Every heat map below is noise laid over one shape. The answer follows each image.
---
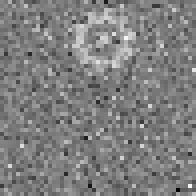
light gear, top middle
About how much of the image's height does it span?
a third
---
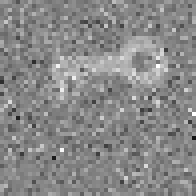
light key
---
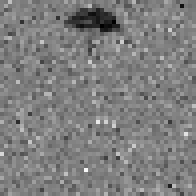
dark umbrella, top middle
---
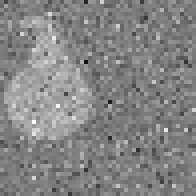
light pear
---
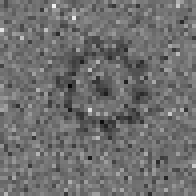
dark gear
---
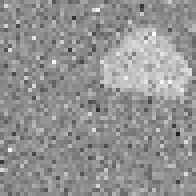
light cloud
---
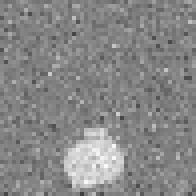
light apple, bottom middle
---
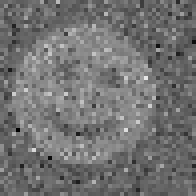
light smiling face
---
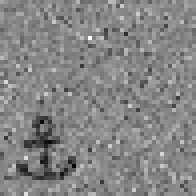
dark anchor, bottom left
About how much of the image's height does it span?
a third
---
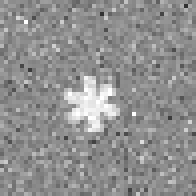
light asterisk, centre
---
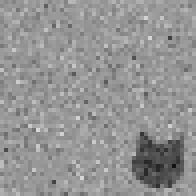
dark cat's head, bottom right
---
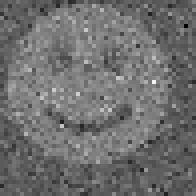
light smiling face
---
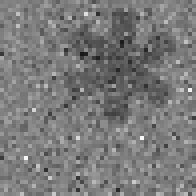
dark asterisk
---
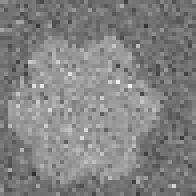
light flower
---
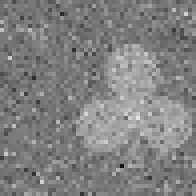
light club
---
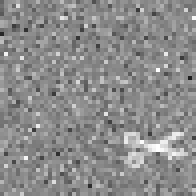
light pair of scissors, bottom right
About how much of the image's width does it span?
a third
